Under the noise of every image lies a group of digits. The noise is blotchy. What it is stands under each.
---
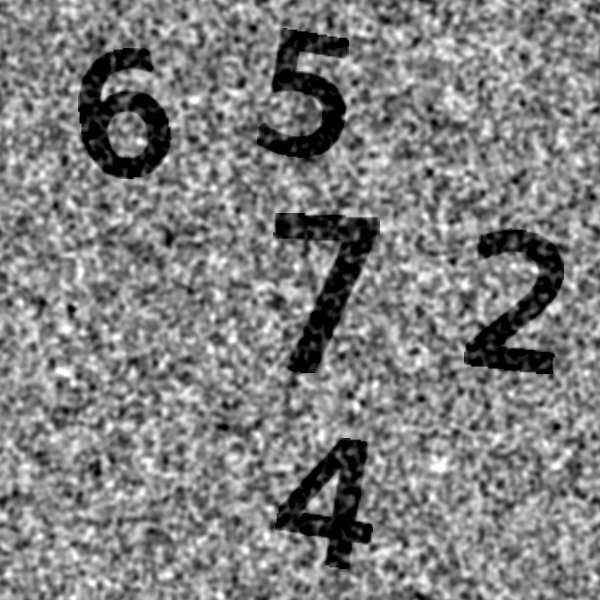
top left: 6; top middle: 5; centre: 7; middle right: 2; bottom middle: 4
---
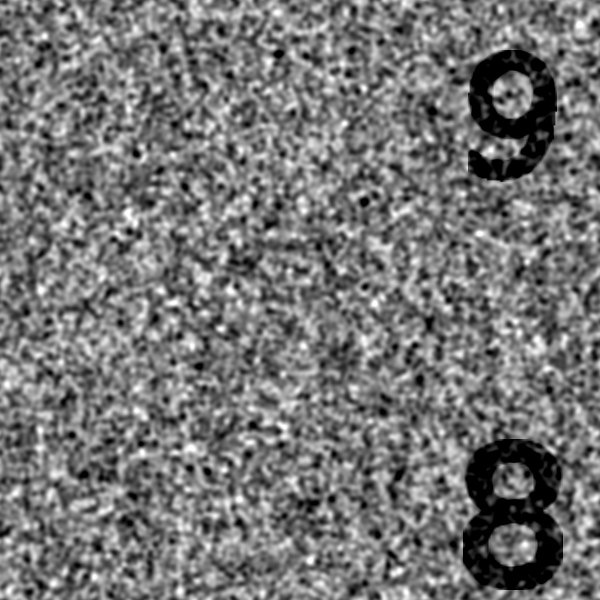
top right: 9; bottom right: 8
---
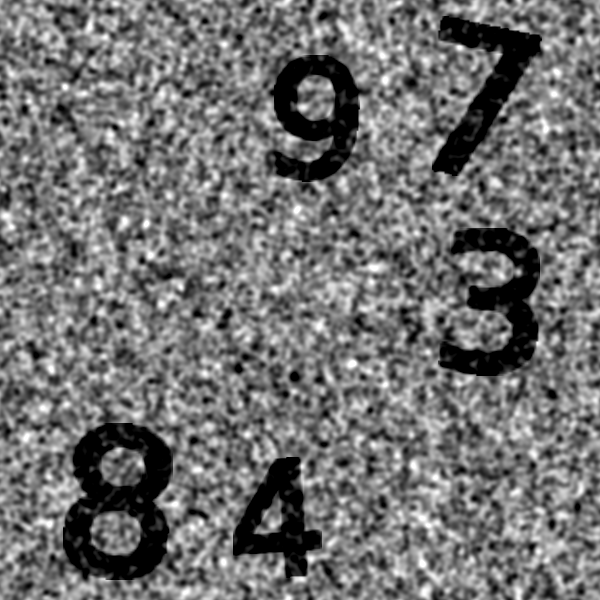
top middle: 9; top right: 7; middle right: 3; bottom left: 8; bottom middle: 4
